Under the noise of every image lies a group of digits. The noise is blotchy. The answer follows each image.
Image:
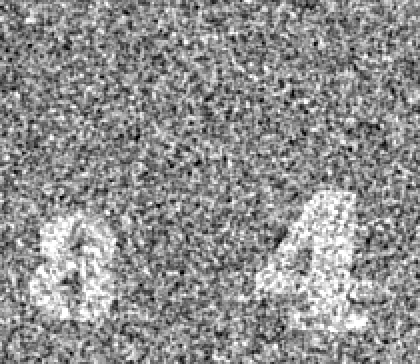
bottom left: light 8; bottom right: light 4
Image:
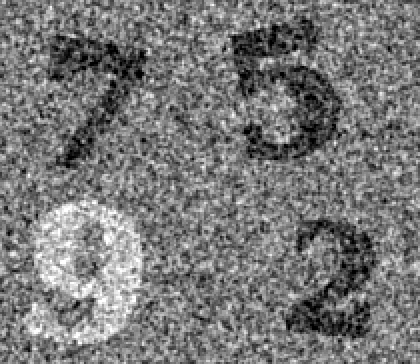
top left: dark 7; top right: dark 5; bottom left: light 9; bottom right: dark 2
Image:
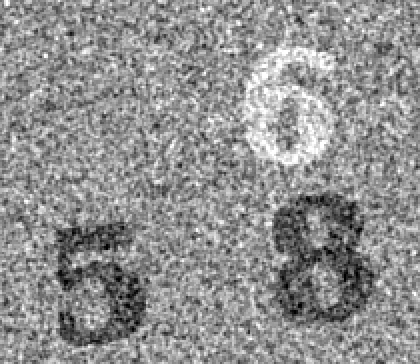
top right: light 6; bottom left: dark 5; bottom right: dark 8
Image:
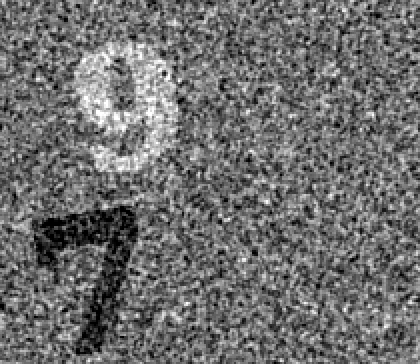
top left: light 9; bottom left: dark 7
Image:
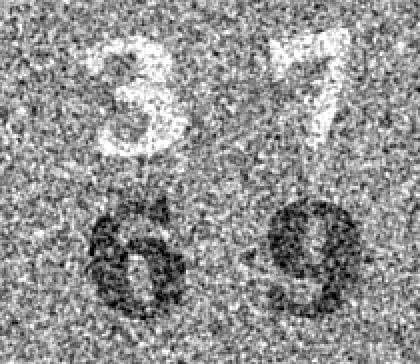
top left: light 3; top right: light 7; bottom left: dark 6; bottom right: dark 9
